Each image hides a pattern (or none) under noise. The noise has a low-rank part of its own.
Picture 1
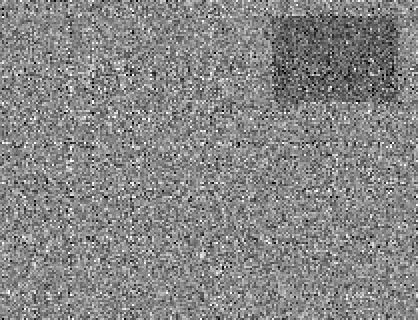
one block
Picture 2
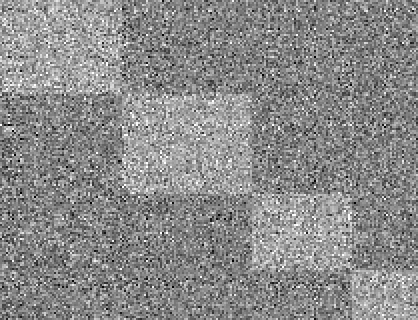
blocks along the diagonal
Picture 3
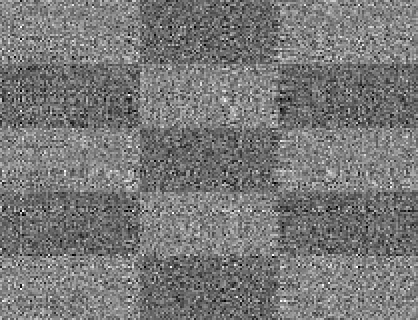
a checkerboard
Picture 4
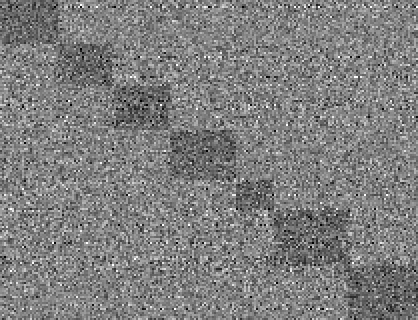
blocks along the diagonal
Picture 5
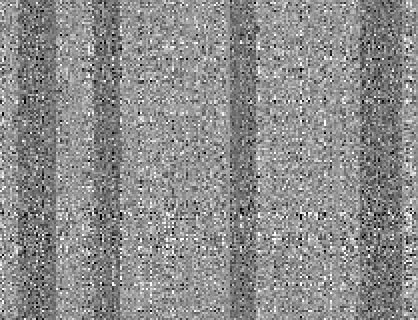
bands of columns
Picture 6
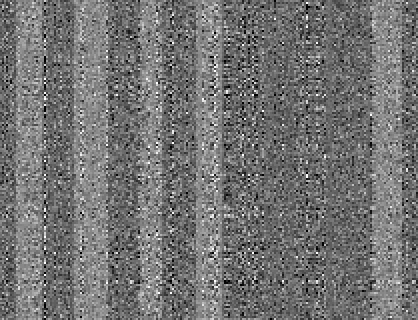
bands of columns
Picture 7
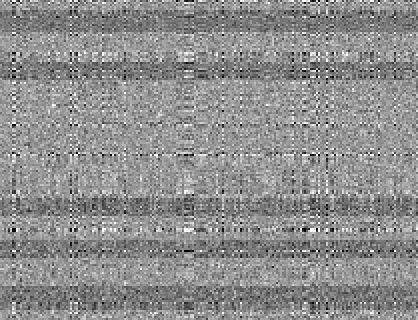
bands of rows
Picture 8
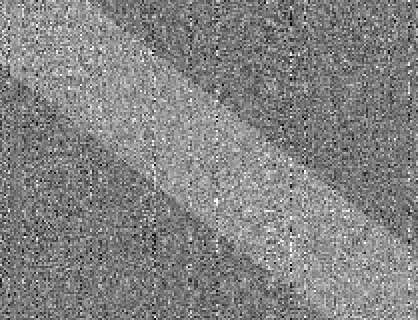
a diagonal band
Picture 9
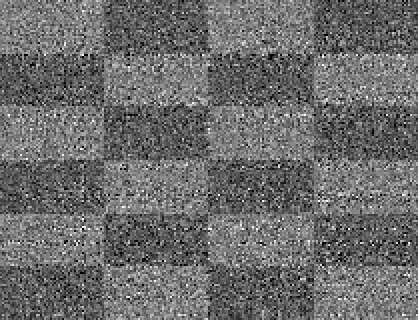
a checkerboard
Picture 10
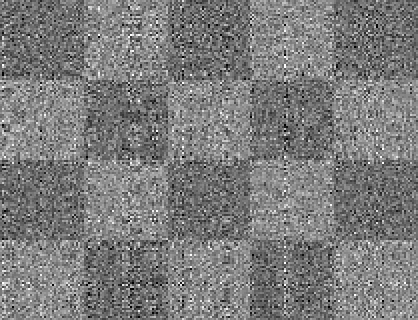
a checkerboard
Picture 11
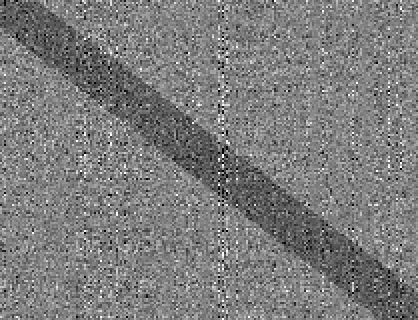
a diagonal band
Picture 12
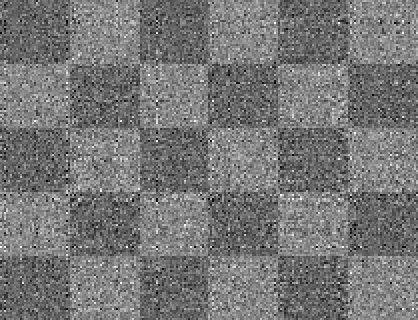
a checkerboard
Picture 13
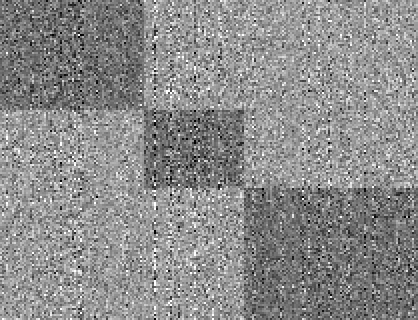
blocks along the diagonal
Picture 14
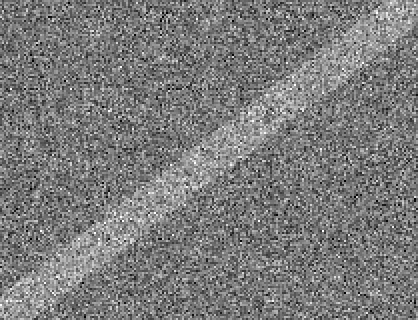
a diagonal band
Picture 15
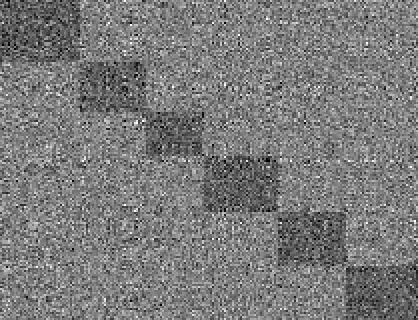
blocks along the diagonal
